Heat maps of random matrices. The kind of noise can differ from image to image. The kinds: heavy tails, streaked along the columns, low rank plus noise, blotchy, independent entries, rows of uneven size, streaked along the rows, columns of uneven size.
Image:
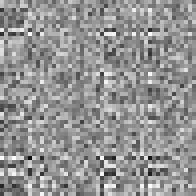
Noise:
low rank plus noise
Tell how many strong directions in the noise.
one
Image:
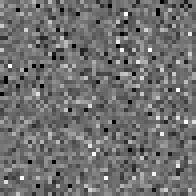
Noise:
heavy tails
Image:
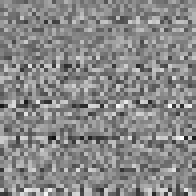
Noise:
rows of uneven size
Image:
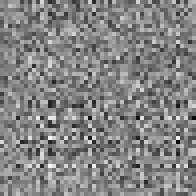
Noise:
low rank plus noise
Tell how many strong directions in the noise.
one
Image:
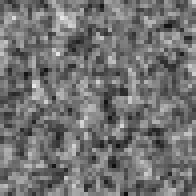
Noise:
blotchy
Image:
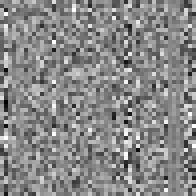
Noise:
columns of uneven size
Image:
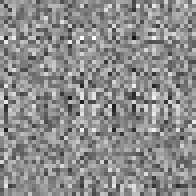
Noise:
low rank plus noise
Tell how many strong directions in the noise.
one
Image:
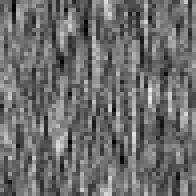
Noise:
streaked along the columns
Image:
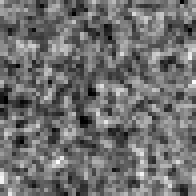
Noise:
blotchy
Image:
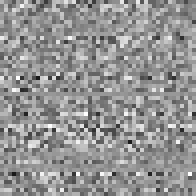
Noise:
rows of uneven size
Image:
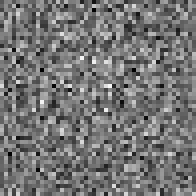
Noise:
low rank plus noise
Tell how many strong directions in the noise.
five to eight
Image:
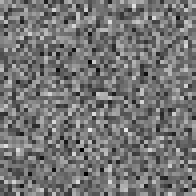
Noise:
independent entries
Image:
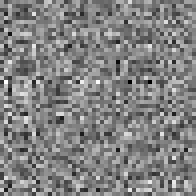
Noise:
low rank plus noise
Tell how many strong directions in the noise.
two
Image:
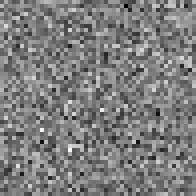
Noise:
independent entries
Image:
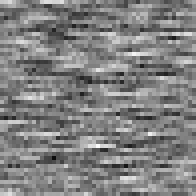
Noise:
streaked along the rows
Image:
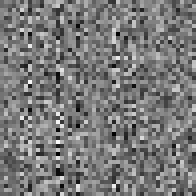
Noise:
columns of uneven size
